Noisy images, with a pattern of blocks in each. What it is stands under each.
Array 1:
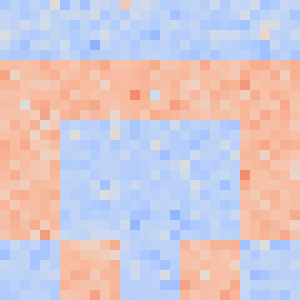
left and right mirror each other
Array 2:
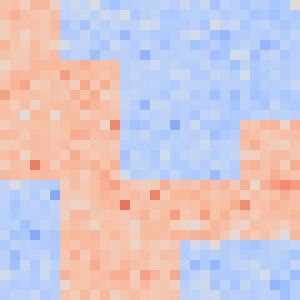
no symmetry
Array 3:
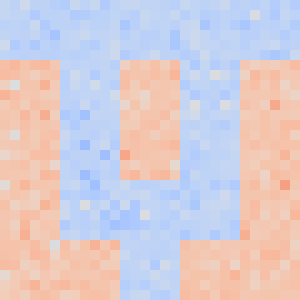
left and right mirror each other
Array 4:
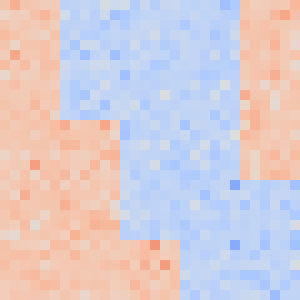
no symmetry
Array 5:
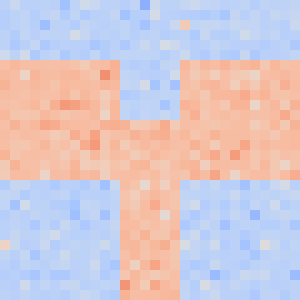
left and right mirror each other
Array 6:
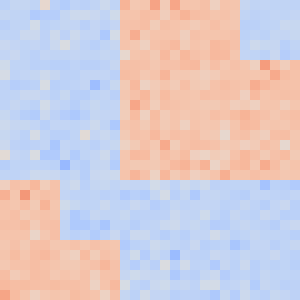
mirrored about the diagonal from the bottom left
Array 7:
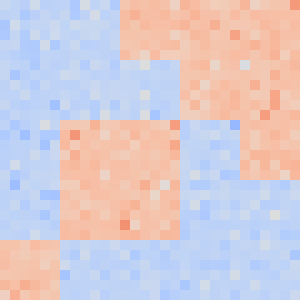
mirrored about the diagonal from the bottom left
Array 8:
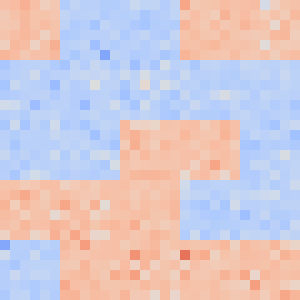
no symmetry
